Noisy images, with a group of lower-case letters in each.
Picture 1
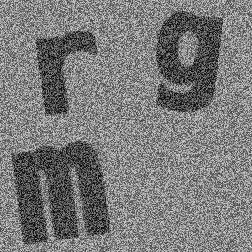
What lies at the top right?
g
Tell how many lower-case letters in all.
3
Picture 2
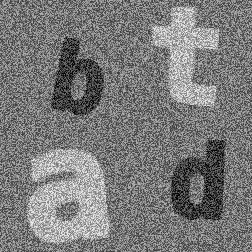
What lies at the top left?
b
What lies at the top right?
t
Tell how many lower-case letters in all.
4
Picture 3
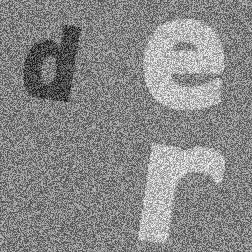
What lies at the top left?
d
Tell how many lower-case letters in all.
3
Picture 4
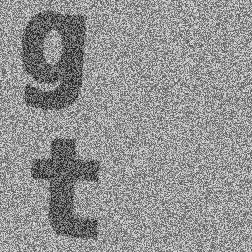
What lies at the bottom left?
t
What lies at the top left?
g
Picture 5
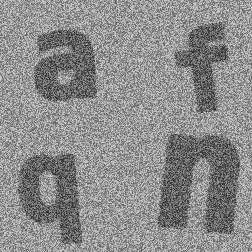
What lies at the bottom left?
q
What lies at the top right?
f
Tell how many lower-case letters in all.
4
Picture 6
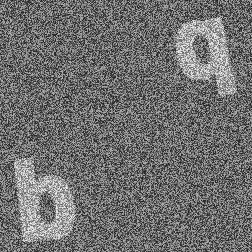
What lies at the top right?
q
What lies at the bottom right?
nothing
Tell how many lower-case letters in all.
2
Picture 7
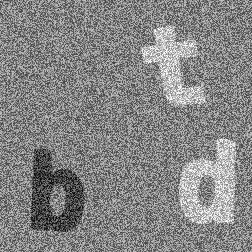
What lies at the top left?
nothing
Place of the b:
bottom left
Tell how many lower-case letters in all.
3
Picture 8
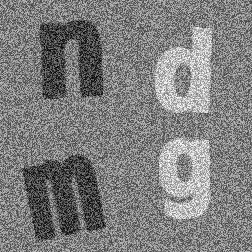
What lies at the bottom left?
m
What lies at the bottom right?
g
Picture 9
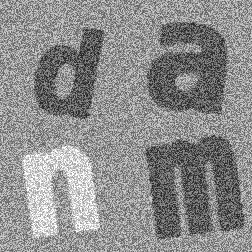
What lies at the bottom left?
n
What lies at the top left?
d
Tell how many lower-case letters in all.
4
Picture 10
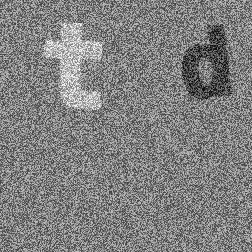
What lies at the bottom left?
nothing
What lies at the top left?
t
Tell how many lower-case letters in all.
2
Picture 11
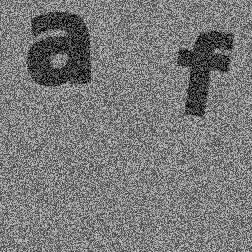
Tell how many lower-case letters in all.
2
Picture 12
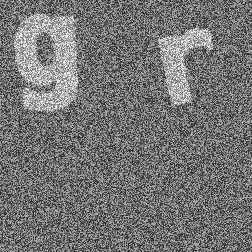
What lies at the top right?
r
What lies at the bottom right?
nothing
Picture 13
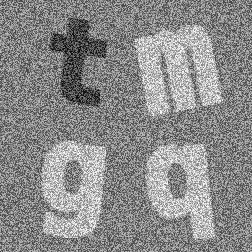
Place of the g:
bottom left
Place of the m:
top right
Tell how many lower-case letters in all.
4
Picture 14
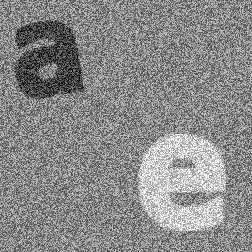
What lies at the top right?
nothing
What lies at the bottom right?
e
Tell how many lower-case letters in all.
2
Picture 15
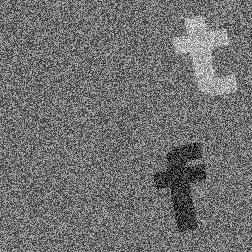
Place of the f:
bottom right
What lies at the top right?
t
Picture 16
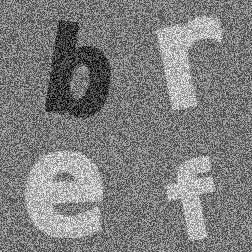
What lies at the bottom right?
f
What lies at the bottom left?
e
